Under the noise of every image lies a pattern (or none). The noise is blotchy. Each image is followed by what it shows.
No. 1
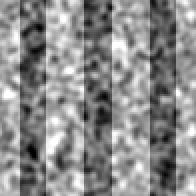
vertical stripes
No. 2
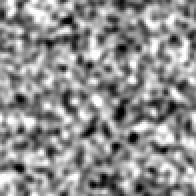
only noise
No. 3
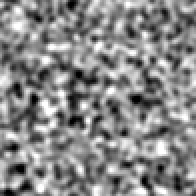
only noise
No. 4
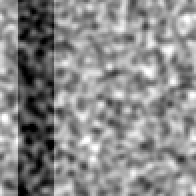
one vertical stripe
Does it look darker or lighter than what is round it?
darker
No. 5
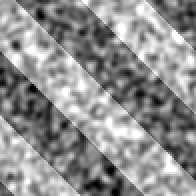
diagonal stripes
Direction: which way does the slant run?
top left to bottom right
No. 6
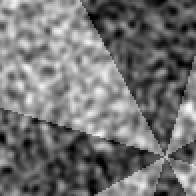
spokes from one point
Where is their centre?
bottom right
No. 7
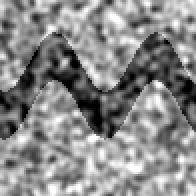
a wavy band
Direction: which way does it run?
left to right
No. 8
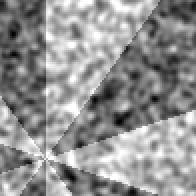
spokes from one point
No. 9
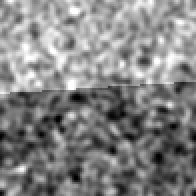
a sharp edge
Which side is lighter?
top
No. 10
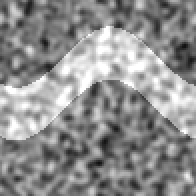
a wavy band
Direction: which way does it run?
left to right
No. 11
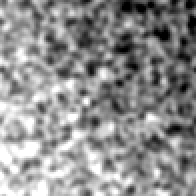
a smooth slope
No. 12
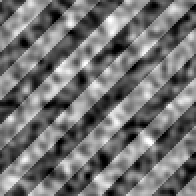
diagonal stripes
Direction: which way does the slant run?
bottom left to top right
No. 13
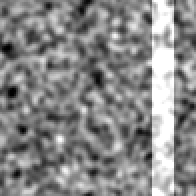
one vertical stripe
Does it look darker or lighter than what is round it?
lighter
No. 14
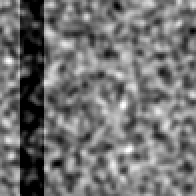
one vertical stripe
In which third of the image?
left
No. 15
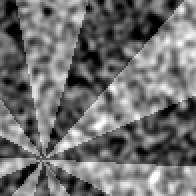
spokes from one point
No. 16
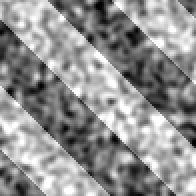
diagonal stripes
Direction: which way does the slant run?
top left to bottom right
